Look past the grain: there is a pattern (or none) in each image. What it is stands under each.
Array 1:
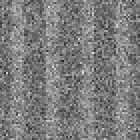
vertical stripes
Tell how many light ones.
4
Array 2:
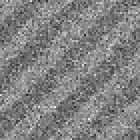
diagonal stripes
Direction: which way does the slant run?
bottom left to top right
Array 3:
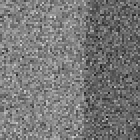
a sharp edge
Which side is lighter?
left
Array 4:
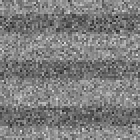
horizontal stripes
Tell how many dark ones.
3
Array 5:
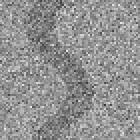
a wavy band
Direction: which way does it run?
top to bottom
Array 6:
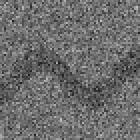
a wavy band
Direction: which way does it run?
left to right
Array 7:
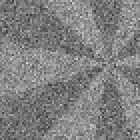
spokes from one point
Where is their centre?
middle right
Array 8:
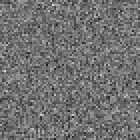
only noise
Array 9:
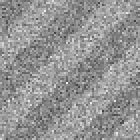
diagonal stripes
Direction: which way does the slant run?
bottom left to top right
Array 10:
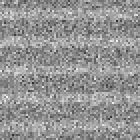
horizontal stripes
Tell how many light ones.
5
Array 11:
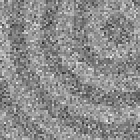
rings round one point
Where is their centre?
top right
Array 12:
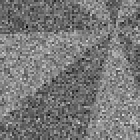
spokes from one point
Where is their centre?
top right
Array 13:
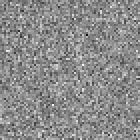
only noise
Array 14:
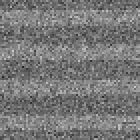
horizontal stripes
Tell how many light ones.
4
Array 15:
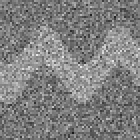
a wavy band
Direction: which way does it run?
left to right
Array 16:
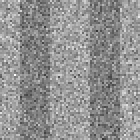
vertical stripes
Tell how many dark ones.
2
